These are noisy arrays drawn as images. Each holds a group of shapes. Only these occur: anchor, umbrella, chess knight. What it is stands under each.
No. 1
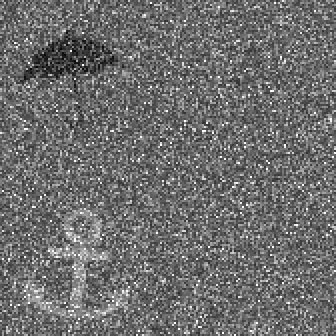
top left: dark umbrella; bottom left: light anchor
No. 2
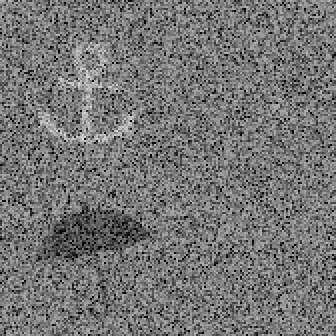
top left: light anchor; bottom left: dark umbrella
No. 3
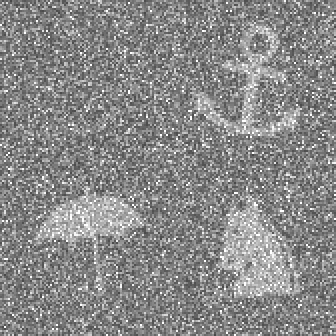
top right: light anchor; bottom left: light umbrella; bottom right: light chess knight
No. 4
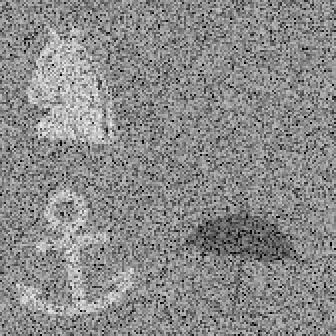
top left: light chess knight; bottom left: light anchor; bottom right: dark umbrella
